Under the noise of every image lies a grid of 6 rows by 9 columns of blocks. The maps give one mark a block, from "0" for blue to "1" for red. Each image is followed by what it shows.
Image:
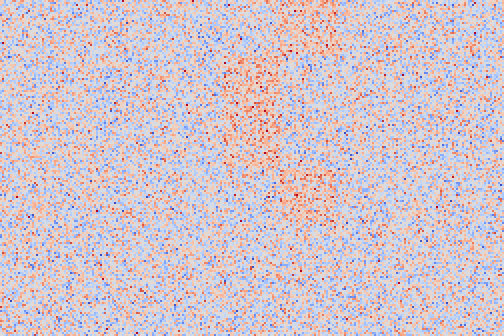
000001000
000010000
000010000
000001000
000000000
000000000
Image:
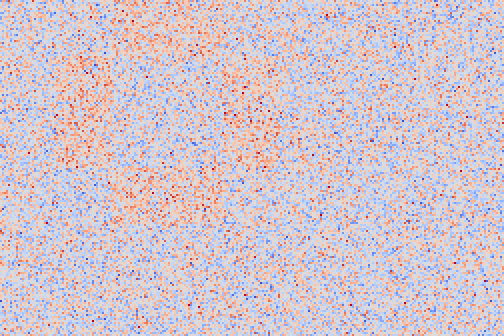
001100000
010010000
010010000
001100000
000000000
000000000
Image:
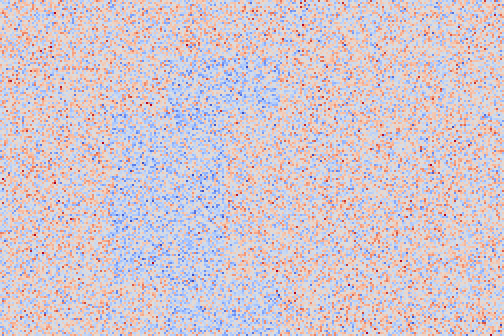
111111111
111001111
110011111
110011111
110011111
111001111
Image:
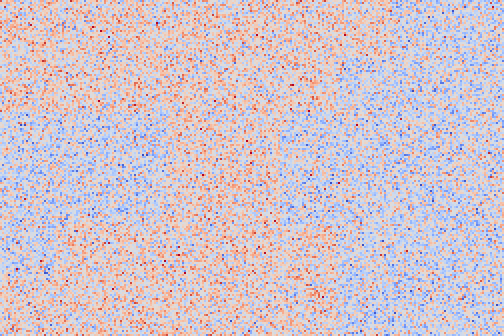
111111100
111111000
000110000
000110000
011111000
111111000
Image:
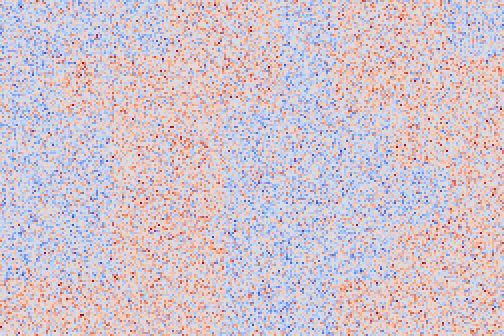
000110110
011110111
001100011
001100001
001100011
111100111
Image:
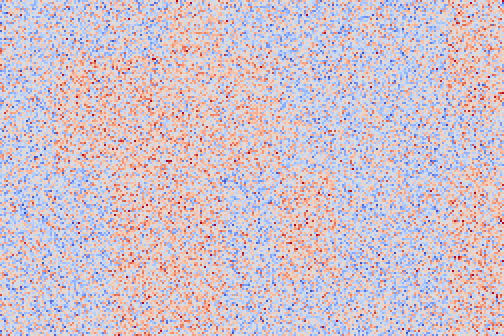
000100001
011110001
011110000
001101001
001101001
001100001
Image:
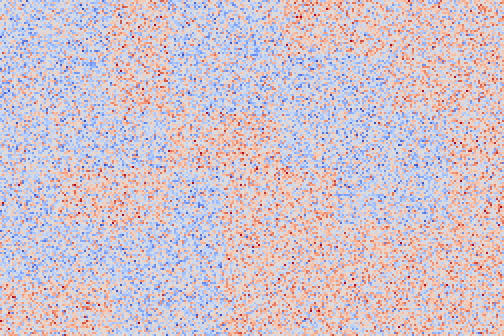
001001111
001000011
000110001
011011001
000011111
110011111
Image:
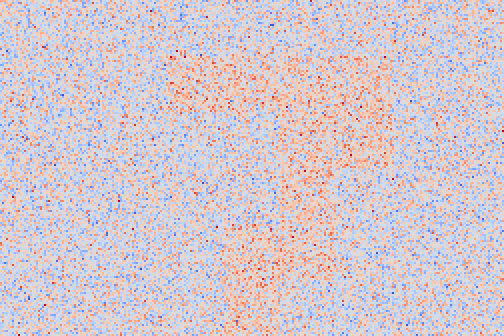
000000000
000111100
000001100
000001000
000011000
000010000
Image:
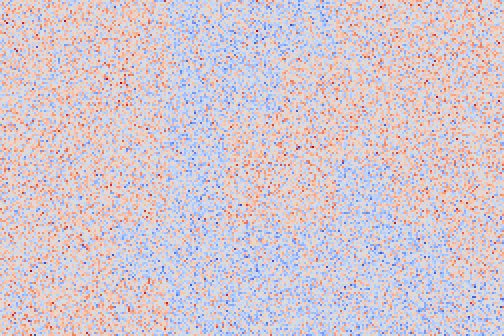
111000111
111001111
111011111
111011011
110000001
111000000
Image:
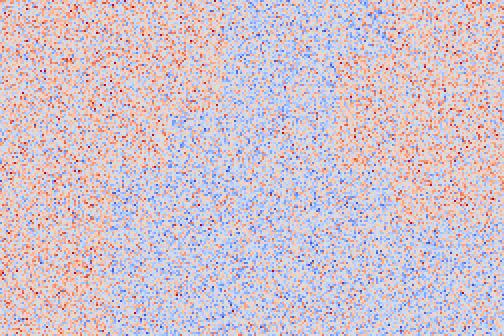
111100011
111100111
111000111
110000011
110000000
110000000
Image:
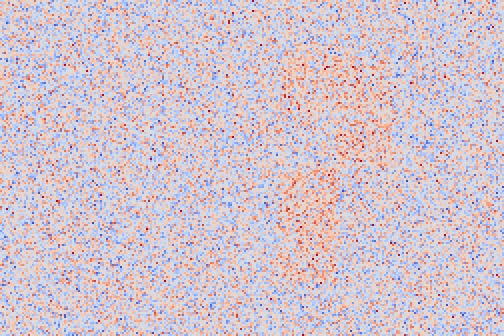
000000000
000001100
000000100
000001000
000001000
000000000
